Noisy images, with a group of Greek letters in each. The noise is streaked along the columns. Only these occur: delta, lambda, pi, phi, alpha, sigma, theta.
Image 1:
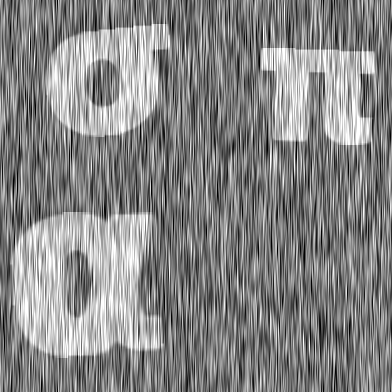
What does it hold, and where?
top left: light sigma; top right: light pi; bottom left: light alpha
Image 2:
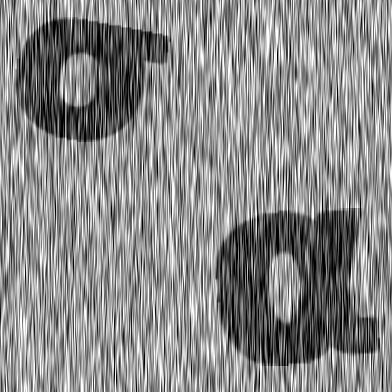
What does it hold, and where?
top left: dark sigma; bottom right: dark alpha
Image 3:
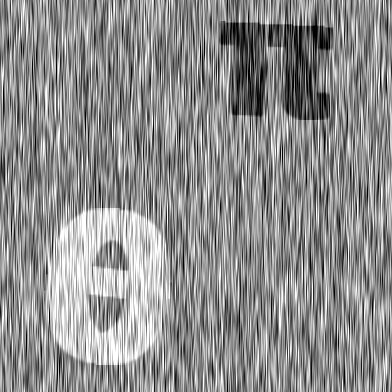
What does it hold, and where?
top right: dark pi; bottom left: light theta
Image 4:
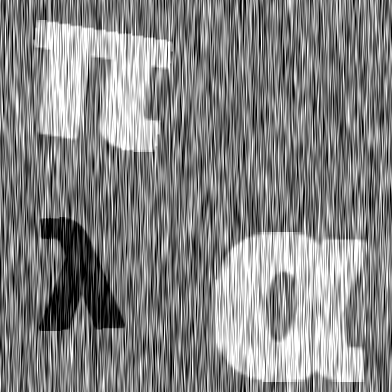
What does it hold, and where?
top left: light pi; bottom left: dark lambda; bottom right: light alpha
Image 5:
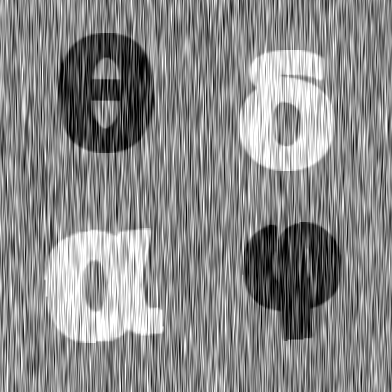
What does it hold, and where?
top left: dark theta; top right: light delta; bottom left: light alpha; bottom right: dark phi
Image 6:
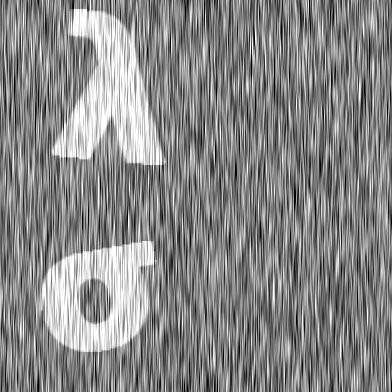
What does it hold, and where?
top left: light lambda; bottom left: light sigma
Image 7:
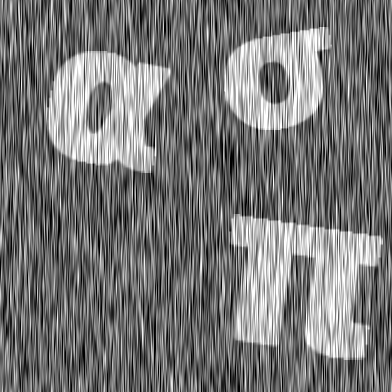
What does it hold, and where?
top left: light alpha; top right: light sigma; bottom right: light pi
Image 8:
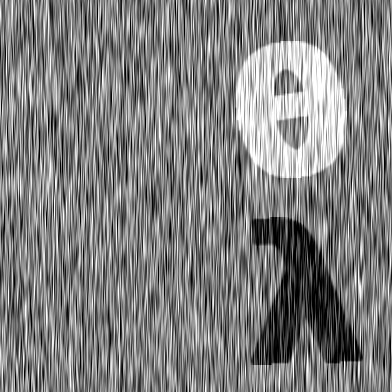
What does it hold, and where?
top right: light theta; bottom right: dark lambda
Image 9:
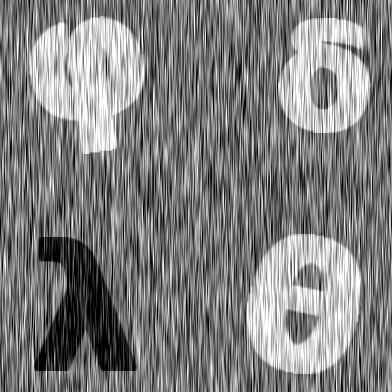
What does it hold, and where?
top left: light phi; top right: light delta; bottom left: dark lambda; bottom right: light theta
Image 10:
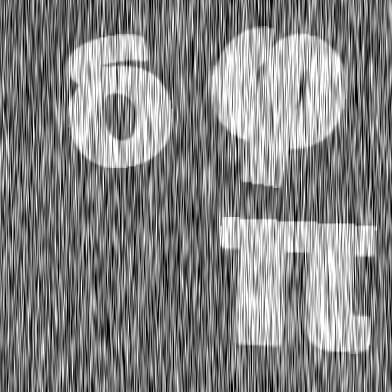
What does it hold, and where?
top left: light delta; top right: light phi; bottom right: light pi
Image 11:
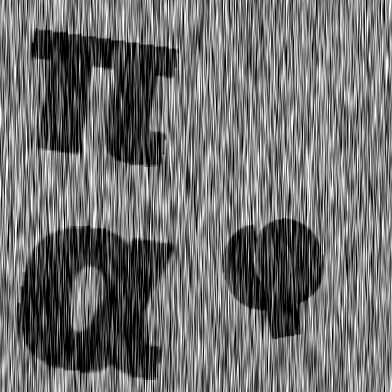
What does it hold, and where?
top left: dark pi; bottom left: dark alpha; bottom right: dark phi
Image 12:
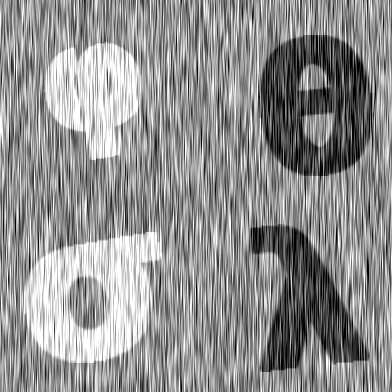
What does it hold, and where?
top left: light phi; top right: dark theta; bottom left: light sigma; bottom right: dark lambda
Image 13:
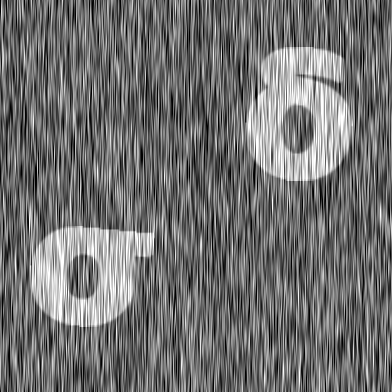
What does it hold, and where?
top right: light delta; bottom left: light sigma
